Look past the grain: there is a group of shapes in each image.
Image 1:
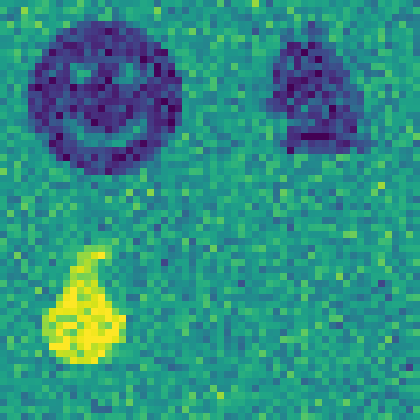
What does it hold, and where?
top left: dark smiling face; top right: dark chess knight; bottom left: light pear
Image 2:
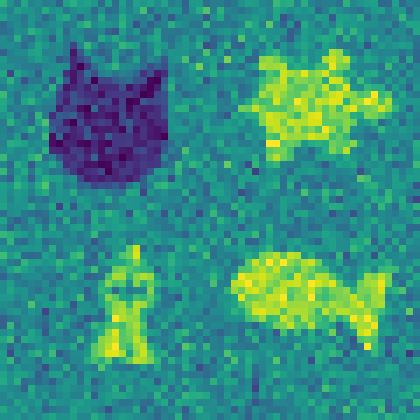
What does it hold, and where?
top left: dark cat's head; top right: light turtle; bottom left: light chess bishop; bottom right: light fish
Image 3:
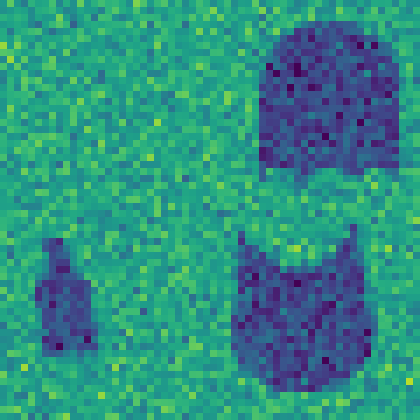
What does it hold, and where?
top right: dark ghost; bottom left: dark bottle; bottom right: dark cat's head
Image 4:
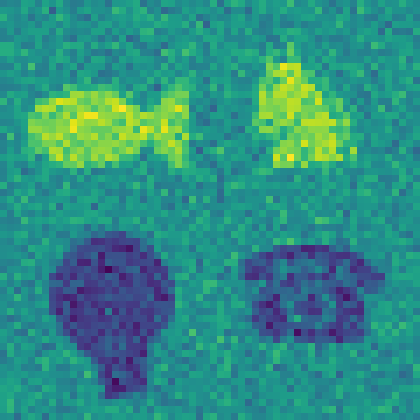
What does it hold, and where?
top left: light fish; top right: light chess knight; bottom left: dark light bulb; bottom right: dark telephone
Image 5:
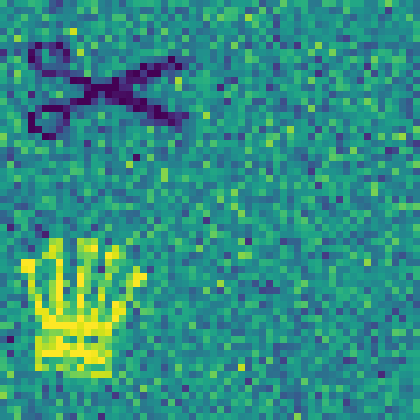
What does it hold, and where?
top left: dark pair of scissors; bottom left: light chess queen
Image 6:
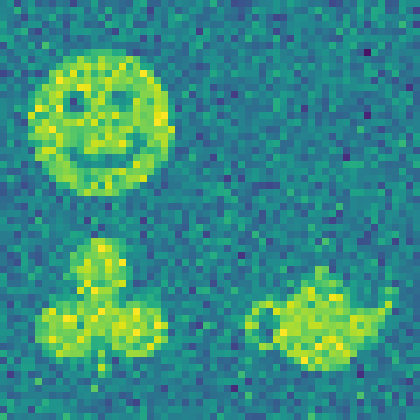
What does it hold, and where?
top left: light smiling face; bottom left: light club; bottom right: light teapot
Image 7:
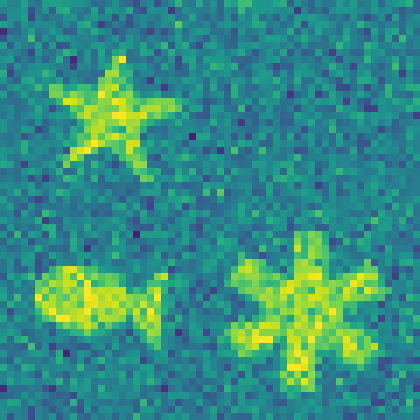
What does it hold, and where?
top left: light star; bottom left: light fish; bottom right: light asterisk
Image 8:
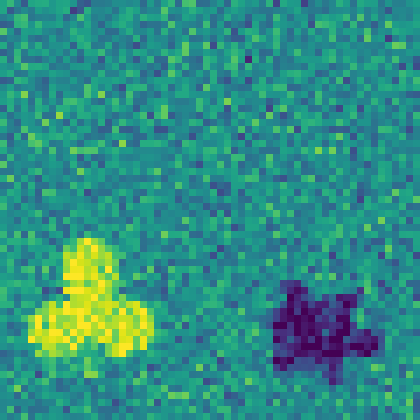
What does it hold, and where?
bottom left: light club; bottom right: dark turtle
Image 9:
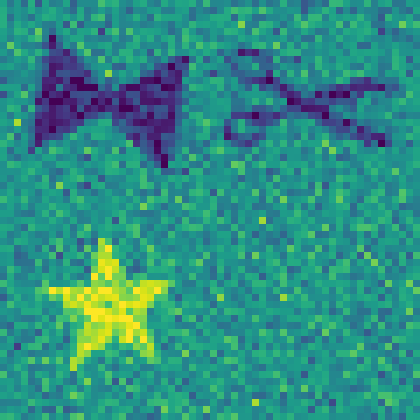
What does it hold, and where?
top left: dark bow tie; top right: dark pair of scissors; bottom left: light star
